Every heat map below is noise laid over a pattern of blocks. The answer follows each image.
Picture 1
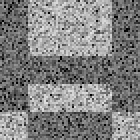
left and right mirror each other
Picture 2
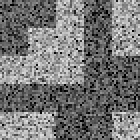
mirrored about the diagonal from the top left
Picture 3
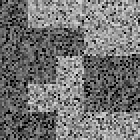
no symmetry
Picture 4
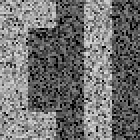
top and bottom mirror each other
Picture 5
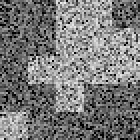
mirrored about the diagonal from the bottom left
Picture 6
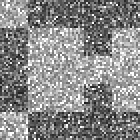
top and bottom mirror each other
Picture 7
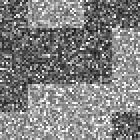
no symmetry
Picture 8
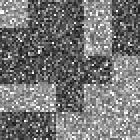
mirrored about the diagonal from the top left
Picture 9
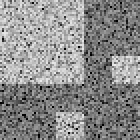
mirrored about the diagonal from the top left
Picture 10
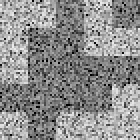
mirrored about the diagonal from the bottom left
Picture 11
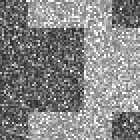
top and bottom mirror each other
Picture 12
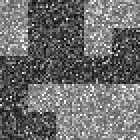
no symmetry
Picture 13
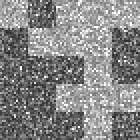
no symmetry
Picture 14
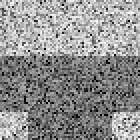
left and right mirror each other
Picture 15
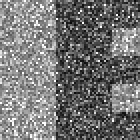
top and bottom mirror each other
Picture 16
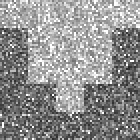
left and right mirror each other
